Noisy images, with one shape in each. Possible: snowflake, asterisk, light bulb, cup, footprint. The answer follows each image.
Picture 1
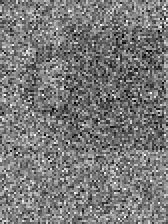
cup
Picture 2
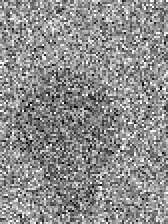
light bulb
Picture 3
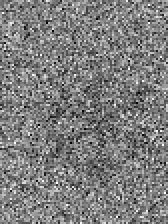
snowflake
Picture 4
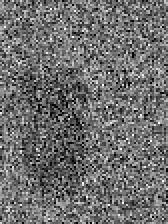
footprint
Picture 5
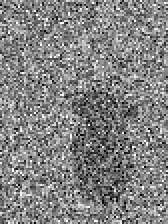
footprint
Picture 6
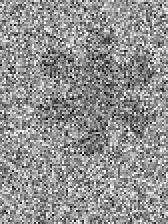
asterisk
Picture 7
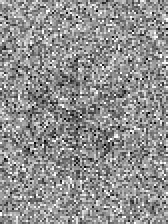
snowflake
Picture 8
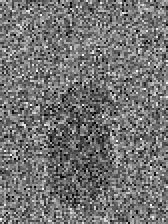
footprint
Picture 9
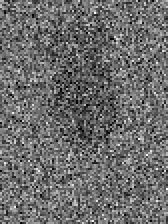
footprint
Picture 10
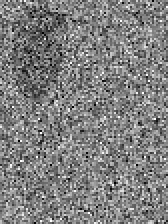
footprint
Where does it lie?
top left
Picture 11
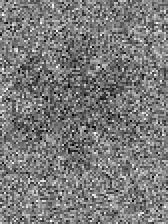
asterisk
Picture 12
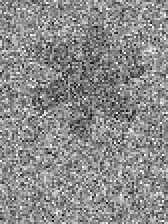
asterisk
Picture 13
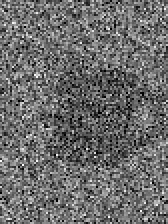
cup
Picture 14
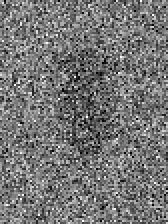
footprint
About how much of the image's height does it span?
half
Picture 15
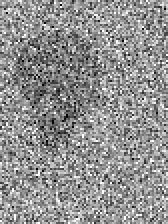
light bulb
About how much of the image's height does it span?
half
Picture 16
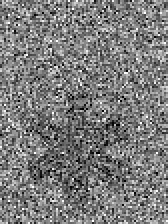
asterisk
